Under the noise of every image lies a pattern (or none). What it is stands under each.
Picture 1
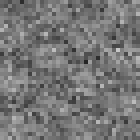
a checkerboard
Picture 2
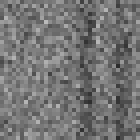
bands of columns
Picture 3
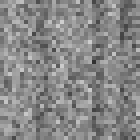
bands of columns
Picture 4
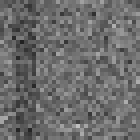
one band of columns
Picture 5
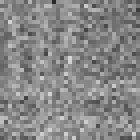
bands of rows crossing bands of columns
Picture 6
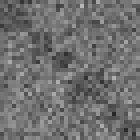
blocks along the diagonal
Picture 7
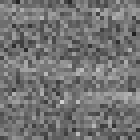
bands of rows
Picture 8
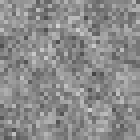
a checkerboard
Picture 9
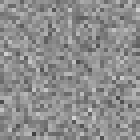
only noise
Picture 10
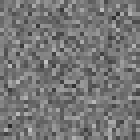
only noise
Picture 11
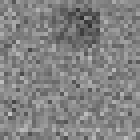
one block
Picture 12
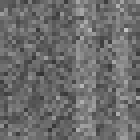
bands of columns
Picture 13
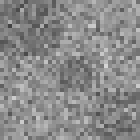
blocks along the diagonal
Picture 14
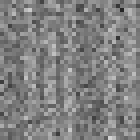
bands of columns
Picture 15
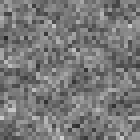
a checkerboard
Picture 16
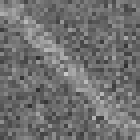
a diagonal band
